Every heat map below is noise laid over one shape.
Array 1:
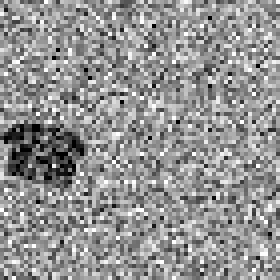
telephone
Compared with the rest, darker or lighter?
darker
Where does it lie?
middle left
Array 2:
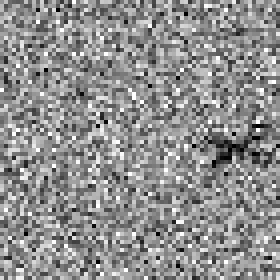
pair of scissors
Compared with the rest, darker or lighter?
darker
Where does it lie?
middle right
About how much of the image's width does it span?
a quarter
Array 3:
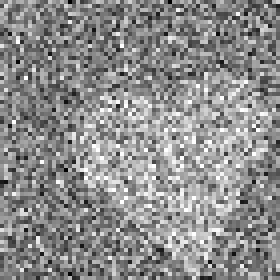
heart
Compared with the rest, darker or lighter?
lighter
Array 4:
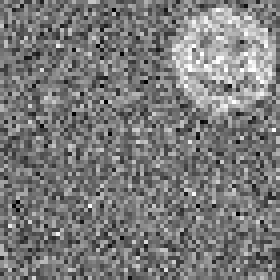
smiling face
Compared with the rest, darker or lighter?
lighter
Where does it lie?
top right
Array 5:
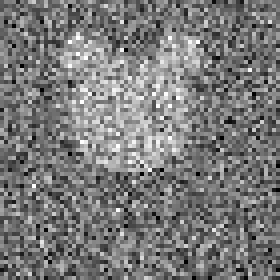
bear's head
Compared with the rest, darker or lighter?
lighter
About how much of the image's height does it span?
half
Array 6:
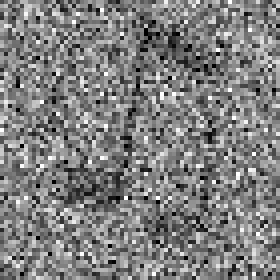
pair of musical notes
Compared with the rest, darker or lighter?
darker
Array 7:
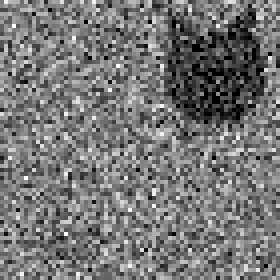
cat's head
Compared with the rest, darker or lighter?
darker
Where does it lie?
top right
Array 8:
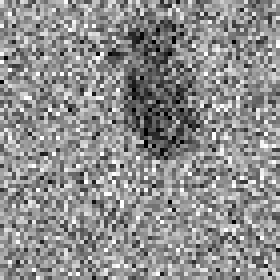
footprint
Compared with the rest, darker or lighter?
darker
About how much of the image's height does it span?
half
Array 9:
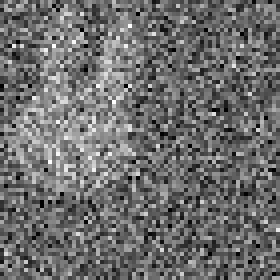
rabbit's head
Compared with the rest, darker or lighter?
lighter
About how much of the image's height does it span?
two thirds
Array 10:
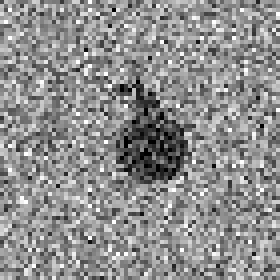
pear
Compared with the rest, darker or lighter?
darker
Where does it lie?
centre
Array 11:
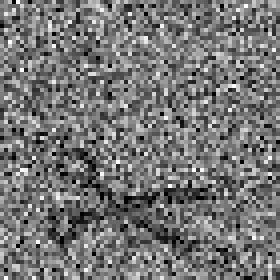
pair of scissors
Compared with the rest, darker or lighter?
darker
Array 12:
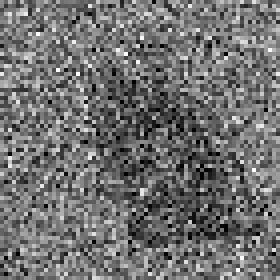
chess knight
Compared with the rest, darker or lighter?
darker
